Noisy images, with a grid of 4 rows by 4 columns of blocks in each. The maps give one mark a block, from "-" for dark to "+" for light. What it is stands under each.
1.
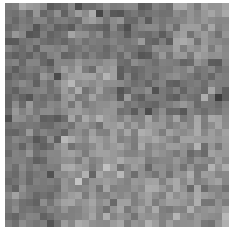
- - - +
- + - -
- + + +
- + + +
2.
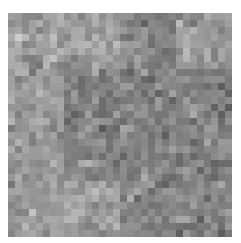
+ + - +
+ - - -
+ - - -
+ + - -
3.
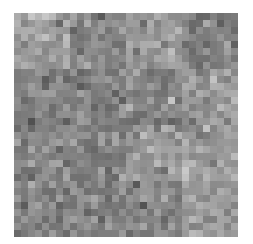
+ - + -
- - - +
- - + +
- - - +
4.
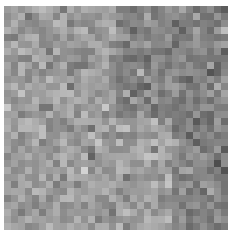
+ + - -
+ + - -
+ + + -
+ + + -
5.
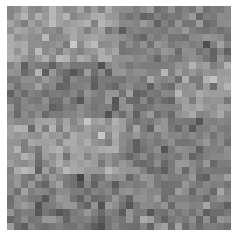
+ + - -
- - - +
+ + - -
- - - -
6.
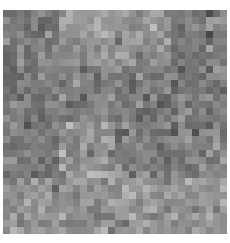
- + + -
- - - -
- + - -
+ + + +
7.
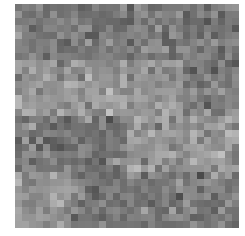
- - - -
+ + + -
- - + +
+ - - -
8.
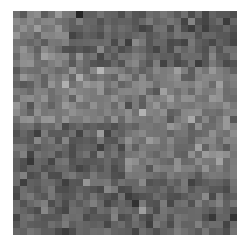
+ - - -
+ + + +
- - + +
- - - -
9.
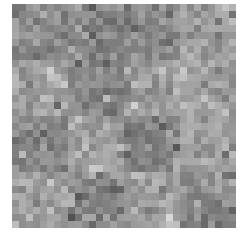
- - - +
+ - + +
- + - +
+ - + -
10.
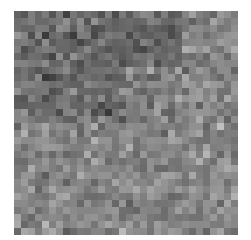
- - - +
- - + +
+ + + +
+ + + +
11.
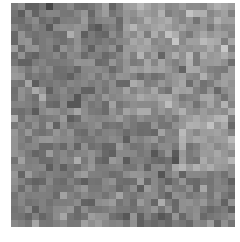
- - + +
- - + +
- - - +
- - - -
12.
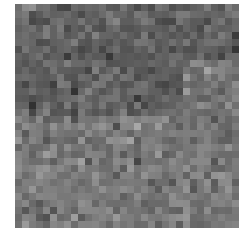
- - - -
- - - +
+ + + +
+ + + +
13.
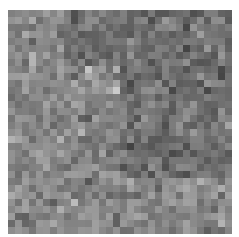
+ - - -
+ + - -
+ + - -
+ + + +
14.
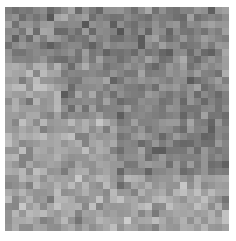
- - - -
+ - - -
+ + - -
+ + + +
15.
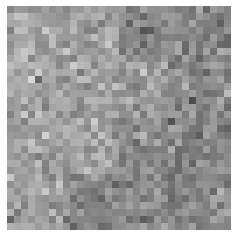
+ + - -
+ + + -
+ + - -
+ - - -
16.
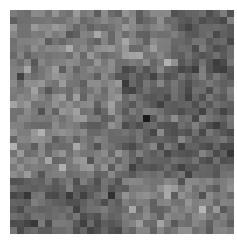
+ + + -
+ + - -
+ + - -
- - + +
